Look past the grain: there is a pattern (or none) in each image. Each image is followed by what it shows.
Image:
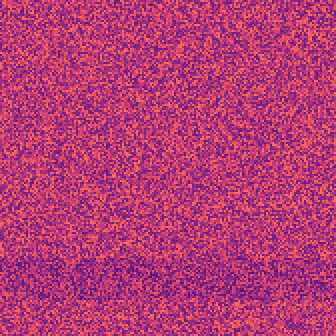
one band of rows
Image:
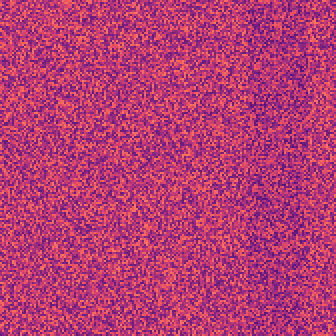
one band of columns
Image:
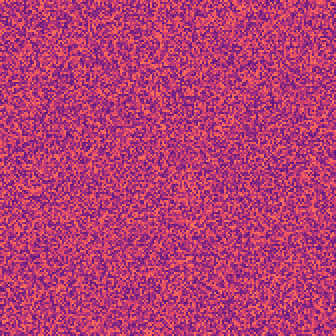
only noise
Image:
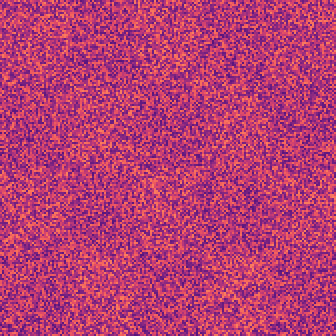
a checkerboard
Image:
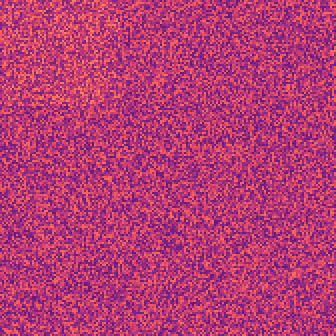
one block
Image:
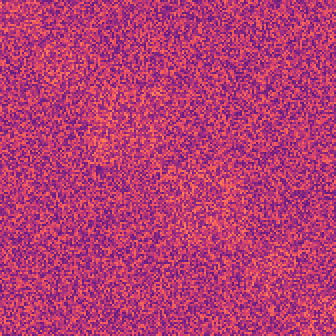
blocks along the diagonal
